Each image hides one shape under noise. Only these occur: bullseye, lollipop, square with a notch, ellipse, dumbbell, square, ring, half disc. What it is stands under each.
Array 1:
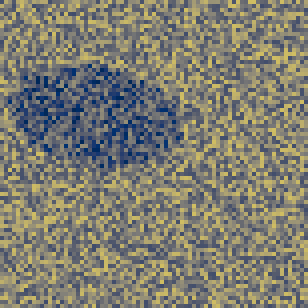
ellipse
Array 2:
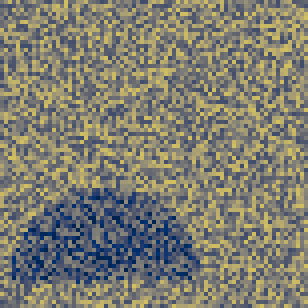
half disc
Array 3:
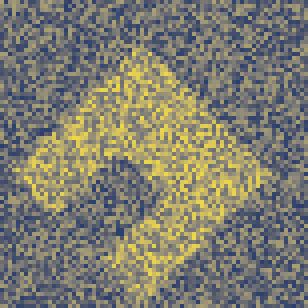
square with a notch
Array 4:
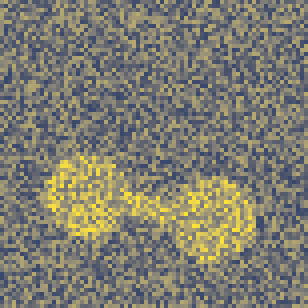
dumbbell
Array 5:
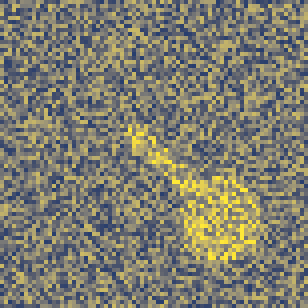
lollipop
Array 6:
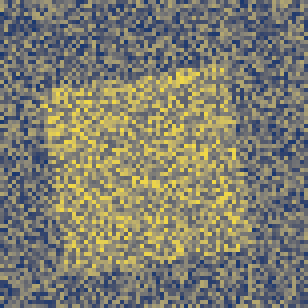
square
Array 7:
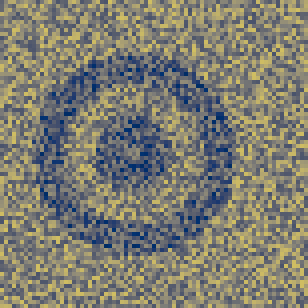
bullseye
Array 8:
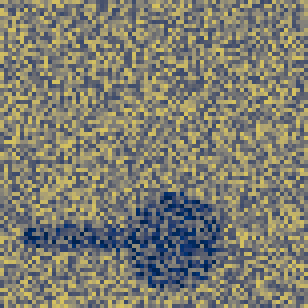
lollipop
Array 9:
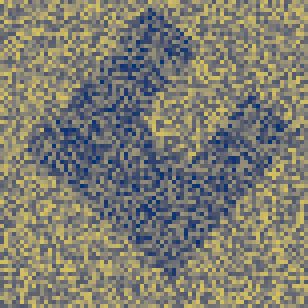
square with a notch
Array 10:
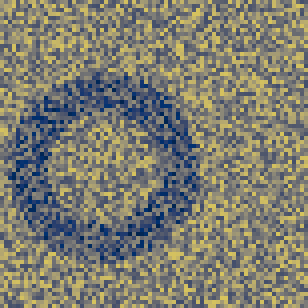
ring
